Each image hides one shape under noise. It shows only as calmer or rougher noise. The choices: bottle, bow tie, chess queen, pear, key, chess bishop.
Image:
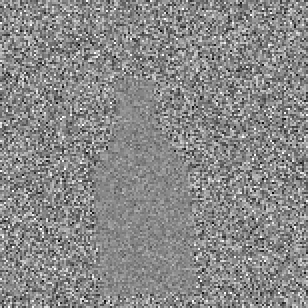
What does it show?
calm bottle
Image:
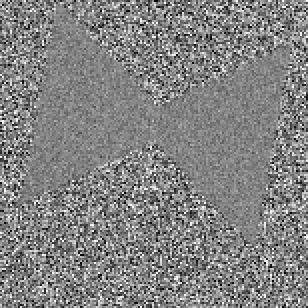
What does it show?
calm bow tie
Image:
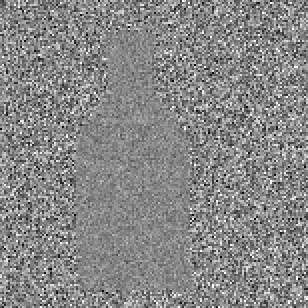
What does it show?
calm bottle
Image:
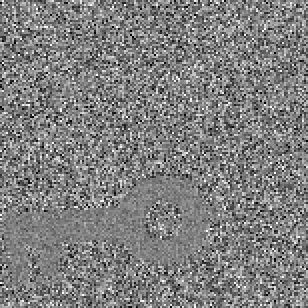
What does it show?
calm key
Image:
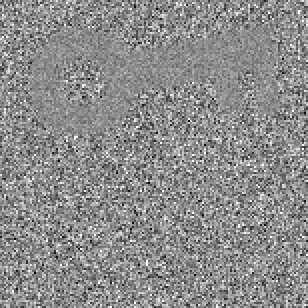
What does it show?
calm key
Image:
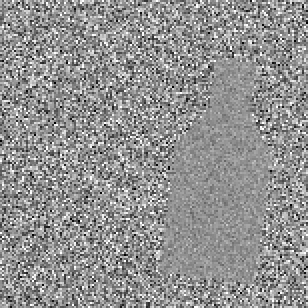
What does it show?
calm bottle
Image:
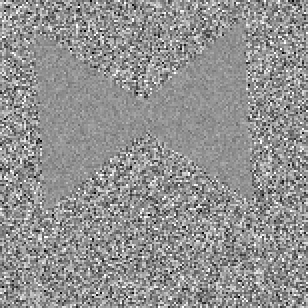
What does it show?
calm bow tie
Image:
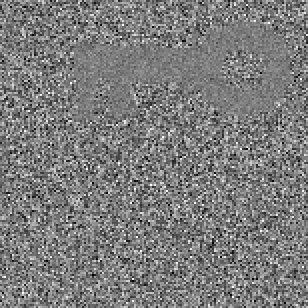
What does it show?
calm key
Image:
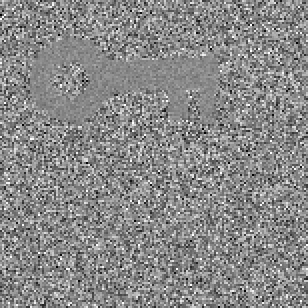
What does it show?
calm key
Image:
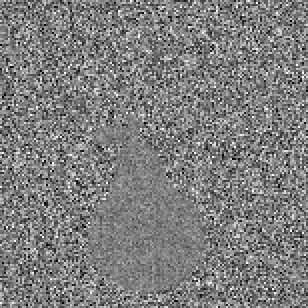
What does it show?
calm pear
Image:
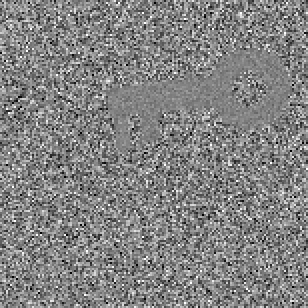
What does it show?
calm key
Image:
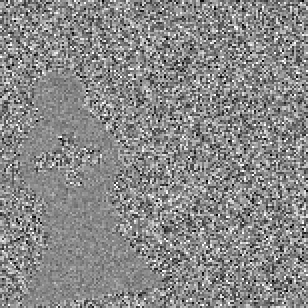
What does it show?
calm chess bishop
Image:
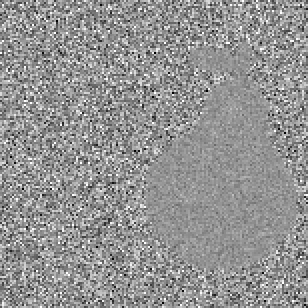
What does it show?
calm pear
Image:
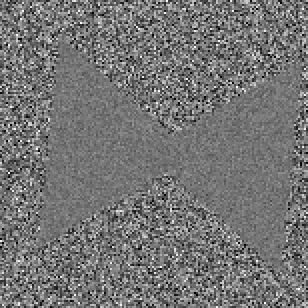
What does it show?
calm bow tie
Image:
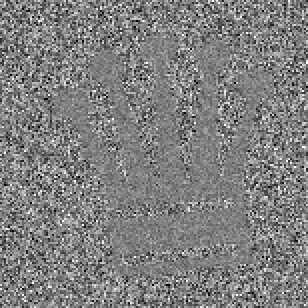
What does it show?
calm chess queen
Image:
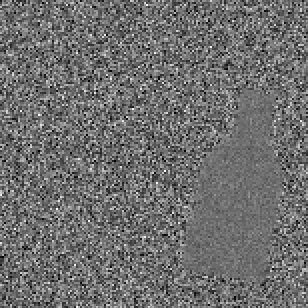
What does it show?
calm bottle
